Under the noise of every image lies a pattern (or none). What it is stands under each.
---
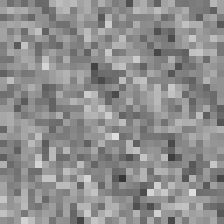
diagonal stripes
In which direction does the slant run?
top left to bottom right
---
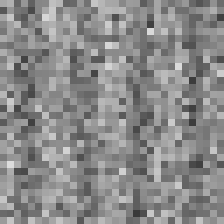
vertical stripes
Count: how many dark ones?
4
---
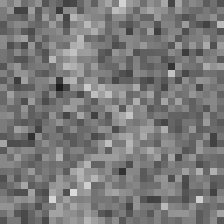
a wavy band
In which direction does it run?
top to bottom
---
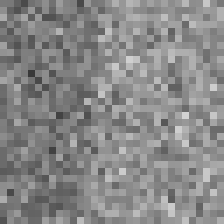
a sharp edge
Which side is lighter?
right
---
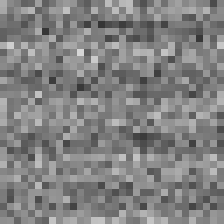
horizontal stripes
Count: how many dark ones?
4
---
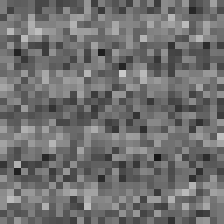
horizontal stripes
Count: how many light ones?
4
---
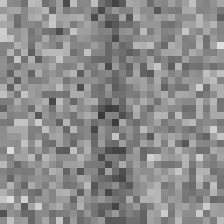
one vertical stripe
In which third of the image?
middle
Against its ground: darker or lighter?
darker
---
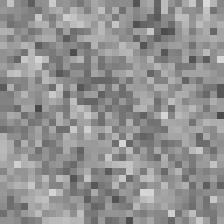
diagonal stripes
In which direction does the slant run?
top left to bottom right
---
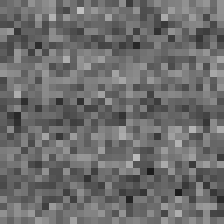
horizontal stripes
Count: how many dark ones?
3
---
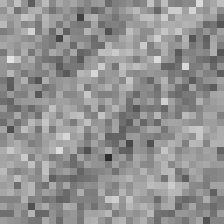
diagonal stripes
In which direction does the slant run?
bottom left to top right
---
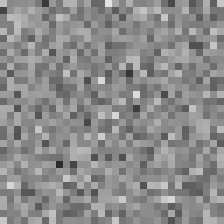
only noise
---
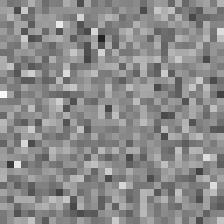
only noise
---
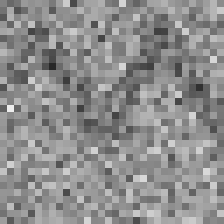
a wavy band
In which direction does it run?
left to right
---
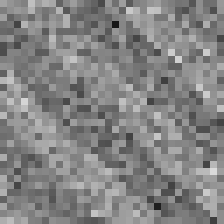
diagonal stripes
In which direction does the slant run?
top left to bottom right
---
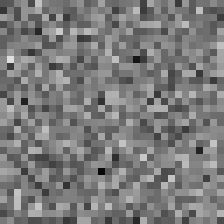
only noise
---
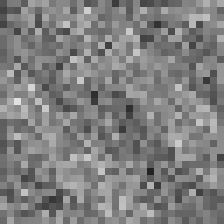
diagonal stripes
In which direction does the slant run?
top left to bottom right
